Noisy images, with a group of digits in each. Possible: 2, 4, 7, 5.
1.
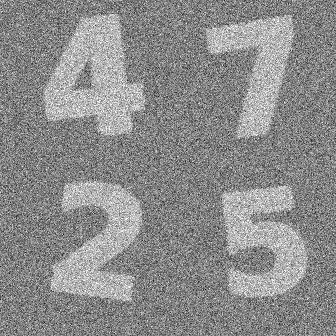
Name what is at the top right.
7
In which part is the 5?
bottom right
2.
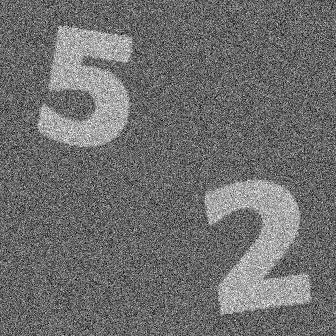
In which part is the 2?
bottom right
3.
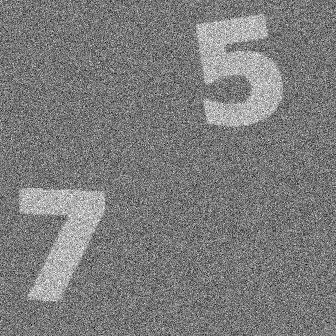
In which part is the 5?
top right
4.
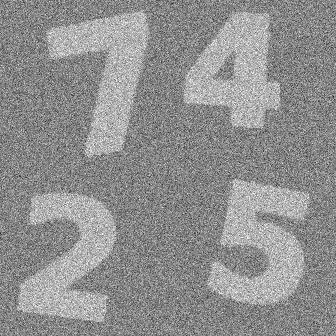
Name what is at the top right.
4
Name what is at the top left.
7
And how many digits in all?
4
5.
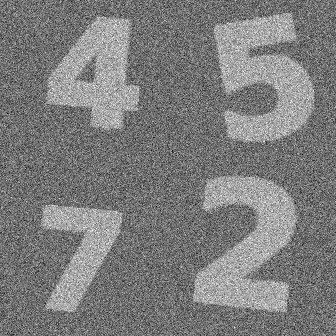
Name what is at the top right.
5
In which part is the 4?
top left
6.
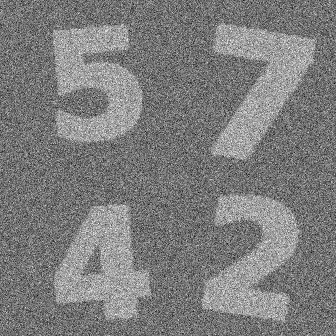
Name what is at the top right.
7
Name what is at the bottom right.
2
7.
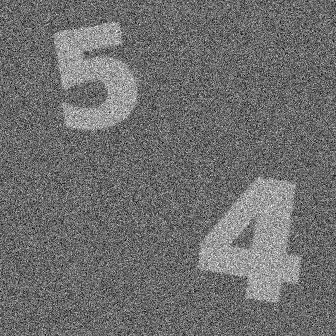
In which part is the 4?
bottom right
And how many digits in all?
2
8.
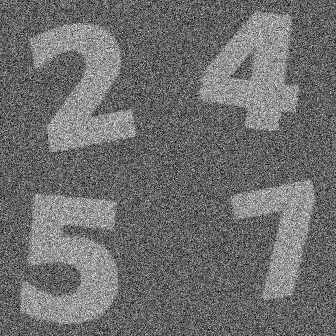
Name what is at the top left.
2
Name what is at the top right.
4
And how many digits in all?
4
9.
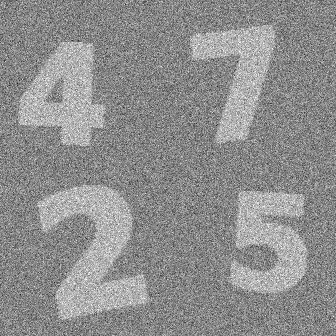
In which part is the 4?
top left
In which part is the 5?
bottom right
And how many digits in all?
4
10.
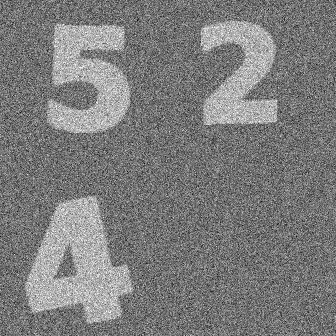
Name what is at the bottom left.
4
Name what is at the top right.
2
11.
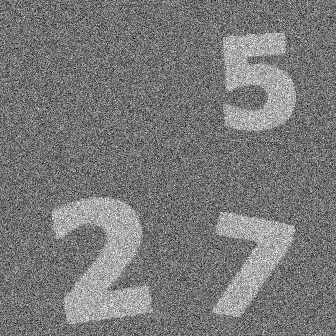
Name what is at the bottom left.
2
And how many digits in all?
3
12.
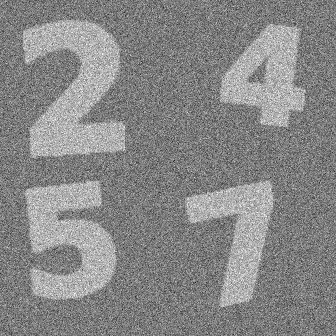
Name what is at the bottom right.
7
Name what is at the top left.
2
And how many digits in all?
4
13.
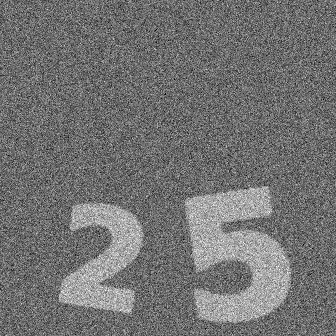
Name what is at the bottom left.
2
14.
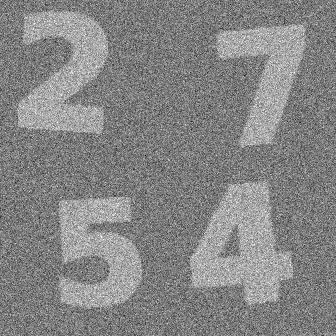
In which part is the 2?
top left
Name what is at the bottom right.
4
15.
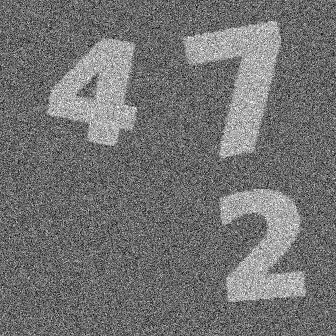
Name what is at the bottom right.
2
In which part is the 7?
top right
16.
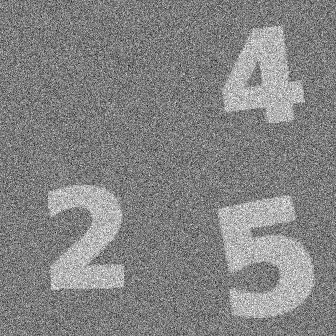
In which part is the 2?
bottom left
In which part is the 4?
top right
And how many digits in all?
3
